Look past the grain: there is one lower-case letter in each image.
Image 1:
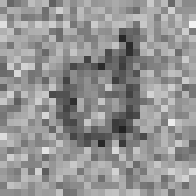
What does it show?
dark d
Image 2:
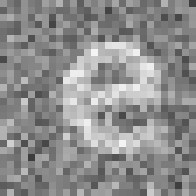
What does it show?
light e
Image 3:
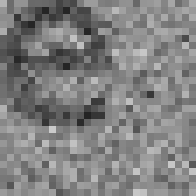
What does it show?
dark e
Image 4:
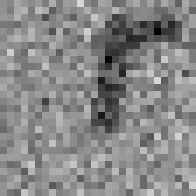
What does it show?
dark r
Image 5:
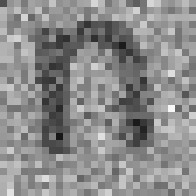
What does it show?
dark n
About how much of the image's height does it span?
two thirds
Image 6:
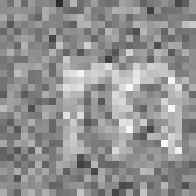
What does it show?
light m
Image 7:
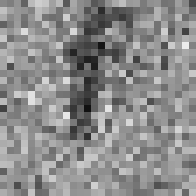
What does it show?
dark f
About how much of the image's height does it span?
two thirds
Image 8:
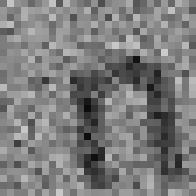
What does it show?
dark n
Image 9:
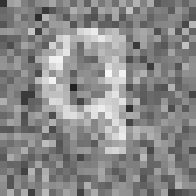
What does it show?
light q
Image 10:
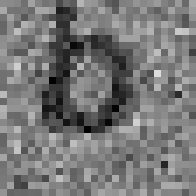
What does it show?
dark b
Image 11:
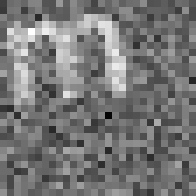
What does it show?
light m
